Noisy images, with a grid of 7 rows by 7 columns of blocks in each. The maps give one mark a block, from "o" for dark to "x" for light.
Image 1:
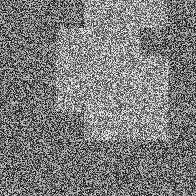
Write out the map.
o o o x x x o
o o x x x o o
o o x x x x o
o o x x x x o
o o o x x x o
o o o o o o o
o o o o o o o
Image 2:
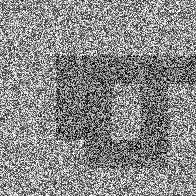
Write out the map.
x x x x x x x
x x x x x x x
x x o o o o o
x x o o x o x
x x o o x o x
x x x o o o x
x x x x x x x
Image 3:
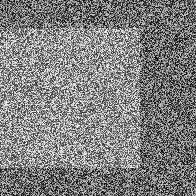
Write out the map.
o o o o o o o
x x x x x o o
x x x x x o o
x x x x x o o
x x x x x o o
x x x x x o o
o o o o o o o
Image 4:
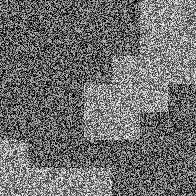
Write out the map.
o o o o o x x
o o o o o x x
o o o o x x x
o o o x x x o
o o o x x o o
x o o o o o o
x x x x o o o
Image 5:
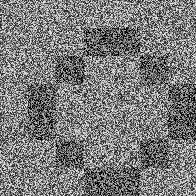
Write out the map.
x x x x x x x
x x x o o x x
x x o x x o x
x o x x x x o
x o x x x x o
x x o x x o x
x x x o o x x
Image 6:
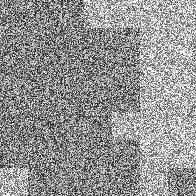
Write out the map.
o o o x x x x
o o o o o x x
o o o o o x x
o o o o o x x
o o o o x x x
o o o o o x x
x o o o o x o
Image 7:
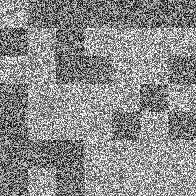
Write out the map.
x o o o o o o
o x o x x x x
x x o o x x o
o x x x x o x
o x x x o x o
o o o x x x x
o x o x x x x
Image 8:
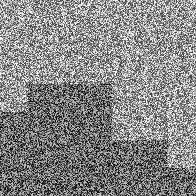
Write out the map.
x x x x x x x
x x x x x x x
x x x x x x x
x o o o x x x
o o o o x x x
o o o o o o x
o o o o o o o
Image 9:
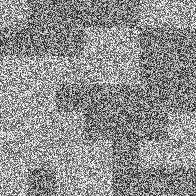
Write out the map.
x o o o o x x
o o o x x o o
x x x x x o o
x x o o o o o
x x x o o o x
x x x x o x x
x o x x o o o
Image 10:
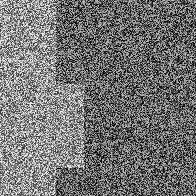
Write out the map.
x x o o o o o
x x o o o o o
x x o o o o o
x x x o o o o
x x x o o o o
x x x o o o o
x x o o o o o
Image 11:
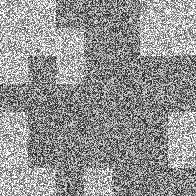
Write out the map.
x x o o o x x
x x x o o x x
x o x o o o o
o o o o o o o
x o o o o o x
x o o o o o x
x x o x o o o
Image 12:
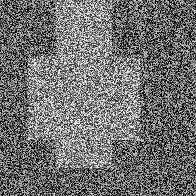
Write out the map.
o o x x o o o
o o x x o o o
o x x x x o o
o x x x x o o
o x x x x o o
o o x x o o o
o o o o o o o
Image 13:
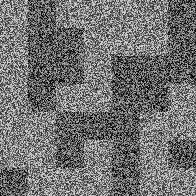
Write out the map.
x o x x x x o
x o o x x x o
x o o x o o o
x o x x o o x
x x o o o x x
x x o x o x o
o x x x o x x
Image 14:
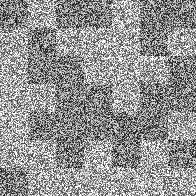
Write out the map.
o x o o x o o
x o x x x o x
x o o x x x o
x x o o x o o
x o o o o o x
x x o x o x o
o x x x x x x
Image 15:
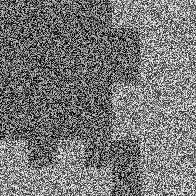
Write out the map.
o o o o x x x
o o o o o x x
o o o o o x x
o o o o x x x
o o o o x x x
x o x o o x x
x x x x o x x
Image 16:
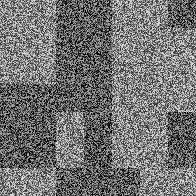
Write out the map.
x x o o x x o
x x o o x x x
x x o o x x x
o o o o x x x
o o x o x x o
o o x o x x o
x x o o o x x
